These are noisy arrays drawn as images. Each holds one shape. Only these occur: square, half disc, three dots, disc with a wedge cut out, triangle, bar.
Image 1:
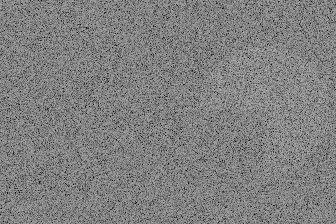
disc with a wedge cut out
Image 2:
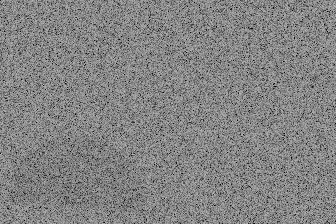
half disc
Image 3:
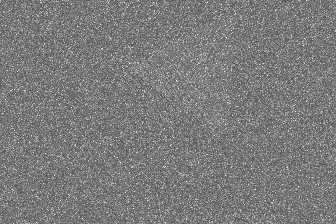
triangle
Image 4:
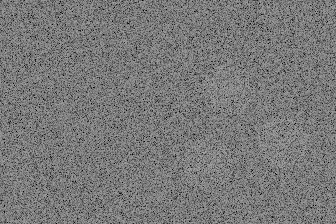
three dots
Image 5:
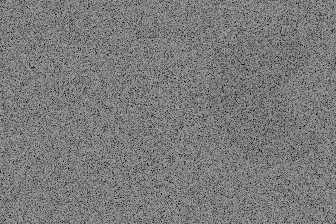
disc with a wedge cut out
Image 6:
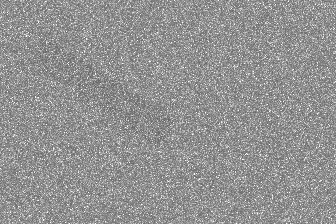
bar
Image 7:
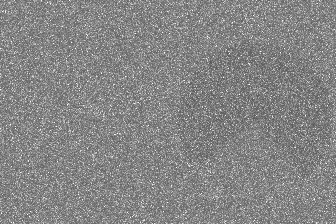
disc with a wedge cut out
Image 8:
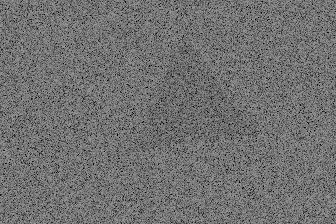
triangle
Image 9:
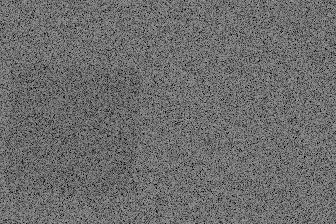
square
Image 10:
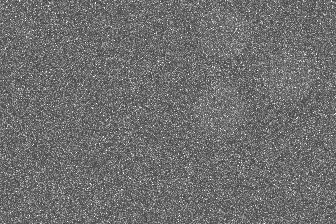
three dots
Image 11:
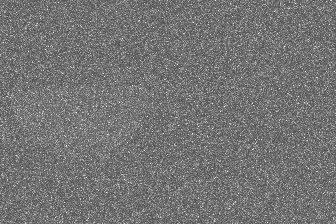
half disc
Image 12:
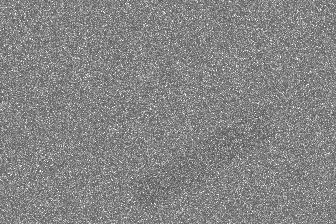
bar
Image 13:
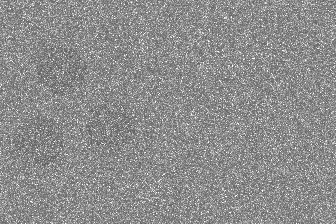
three dots
